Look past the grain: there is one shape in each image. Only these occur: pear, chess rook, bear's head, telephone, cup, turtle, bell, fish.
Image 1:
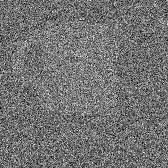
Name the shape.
cup
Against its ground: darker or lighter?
lighter
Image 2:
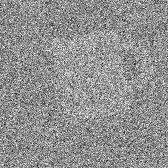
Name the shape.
cup
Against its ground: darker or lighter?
lighter
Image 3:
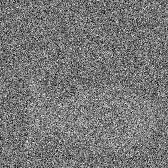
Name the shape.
fish
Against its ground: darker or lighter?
lighter
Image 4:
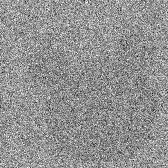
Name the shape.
bear's head
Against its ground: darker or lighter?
darker
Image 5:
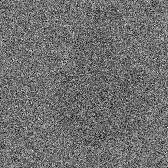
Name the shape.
pear
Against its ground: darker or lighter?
darker
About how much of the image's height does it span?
nearly all
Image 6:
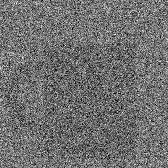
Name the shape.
cup
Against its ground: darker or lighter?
darker
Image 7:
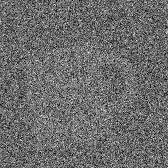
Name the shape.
cup
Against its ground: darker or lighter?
lighter
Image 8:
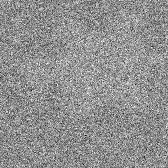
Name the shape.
turtle
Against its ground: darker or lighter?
lighter
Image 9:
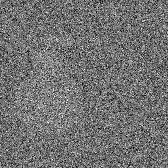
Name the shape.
pear
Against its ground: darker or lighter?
lighter
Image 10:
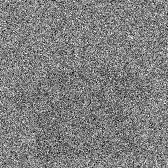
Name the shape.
telephone
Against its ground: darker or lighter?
darker
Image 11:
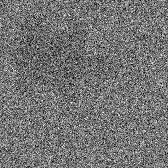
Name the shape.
turtle
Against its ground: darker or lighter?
darker
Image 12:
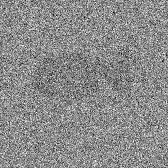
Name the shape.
fish
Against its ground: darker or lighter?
darker
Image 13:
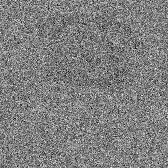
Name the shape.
telephone
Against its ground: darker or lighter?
darker
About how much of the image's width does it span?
two thirds
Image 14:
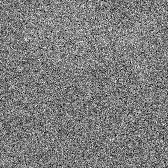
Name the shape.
fish
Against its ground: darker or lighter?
lighter
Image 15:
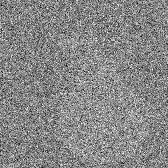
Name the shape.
pear
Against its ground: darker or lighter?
lighter
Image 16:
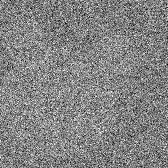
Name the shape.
bear's head
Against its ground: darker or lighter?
lighter
